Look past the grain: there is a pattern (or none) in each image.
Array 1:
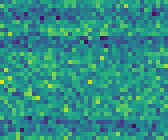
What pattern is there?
bands of rows
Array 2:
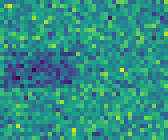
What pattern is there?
one block
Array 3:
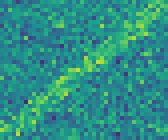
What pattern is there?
a diagonal band
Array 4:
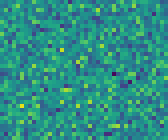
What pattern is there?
only noise
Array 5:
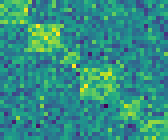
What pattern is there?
blocks along the diagonal
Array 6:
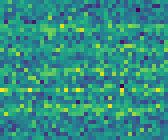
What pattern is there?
bands of rows
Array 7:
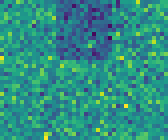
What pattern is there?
one block
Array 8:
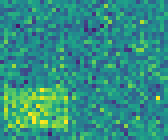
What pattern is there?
one block
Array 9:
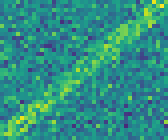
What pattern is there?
a diagonal band
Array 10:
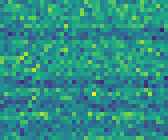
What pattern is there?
bands of rows
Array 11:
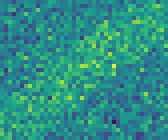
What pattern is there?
a diagonal band
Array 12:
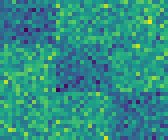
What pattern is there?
blocks along the diagonal
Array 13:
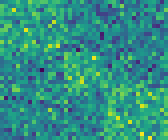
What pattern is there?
blocks along the diagonal
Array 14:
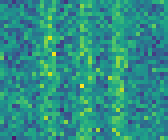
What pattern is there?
bands of columns
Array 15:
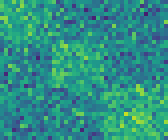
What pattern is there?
blocks along the diagonal
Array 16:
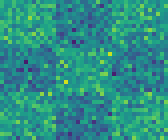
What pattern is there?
a checkerboard
